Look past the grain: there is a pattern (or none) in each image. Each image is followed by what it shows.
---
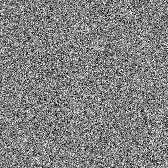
only noise
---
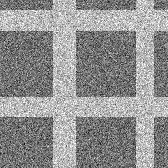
bands of rows crossing bands of columns
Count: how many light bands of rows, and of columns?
2 and 2
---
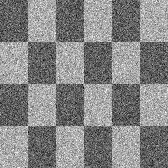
a checkerboard
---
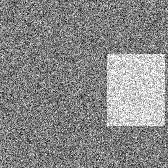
one block
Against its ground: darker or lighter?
lighter
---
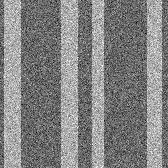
bands of columns
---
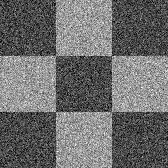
a checkerboard
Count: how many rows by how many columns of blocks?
3 by 3
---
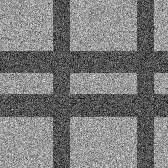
bands of rows crossing bands of columns
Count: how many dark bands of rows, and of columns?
2 and 2
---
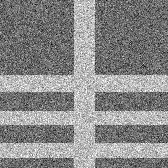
bands of rows crossing bands of columns
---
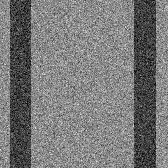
bands of columns
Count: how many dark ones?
2
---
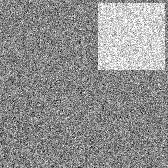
one block
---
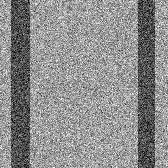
bands of columns
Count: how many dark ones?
2
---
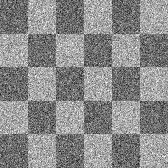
a checkerboard
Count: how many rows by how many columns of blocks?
5 by 6
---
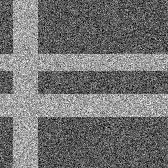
bands of rows crossing bands of columns
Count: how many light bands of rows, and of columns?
2 and 1
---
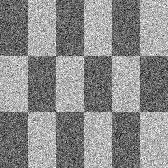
a checkerboard
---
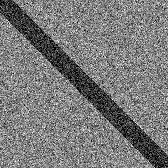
a diagonal band
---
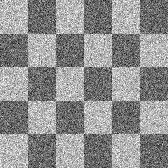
a checkerboard
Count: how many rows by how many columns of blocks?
5 by 6
